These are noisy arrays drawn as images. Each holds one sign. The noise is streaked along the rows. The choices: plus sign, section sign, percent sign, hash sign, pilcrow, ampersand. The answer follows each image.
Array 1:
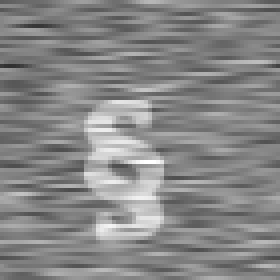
section sign
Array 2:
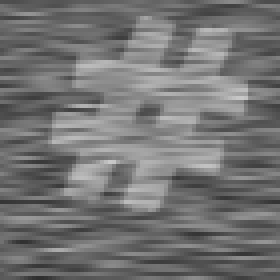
hash sign
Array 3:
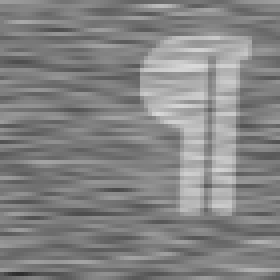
pilcrow
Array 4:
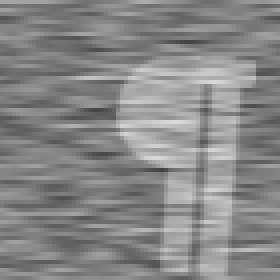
pilcrow
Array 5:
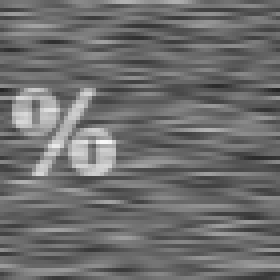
percent sign
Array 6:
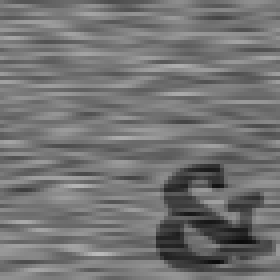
ampersand
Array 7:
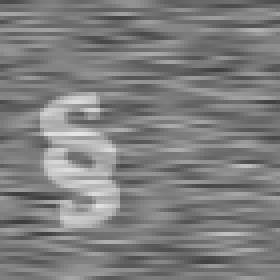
section sign
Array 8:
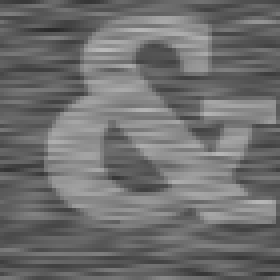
ampersand
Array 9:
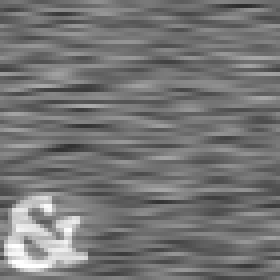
ampersand
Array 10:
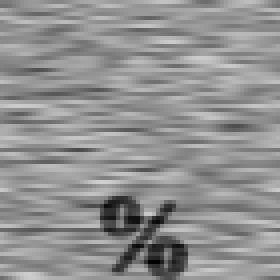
percent sign
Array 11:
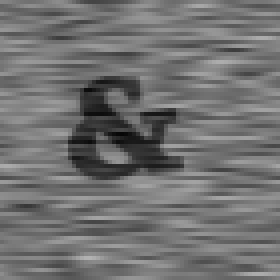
ampersand
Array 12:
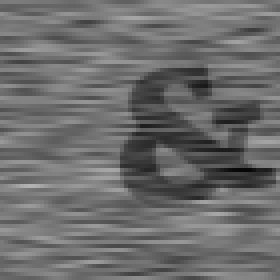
ampersand
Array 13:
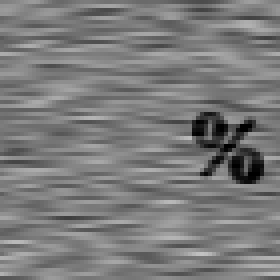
percent sign
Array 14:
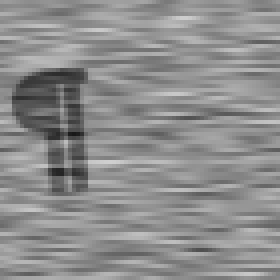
pilcrow
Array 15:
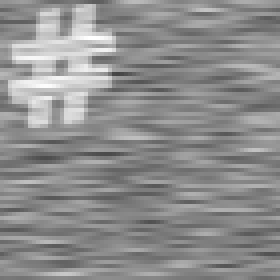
hash sign
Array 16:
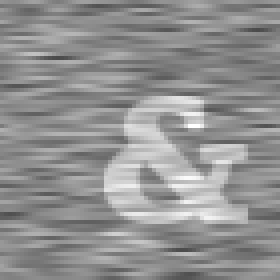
ampersand
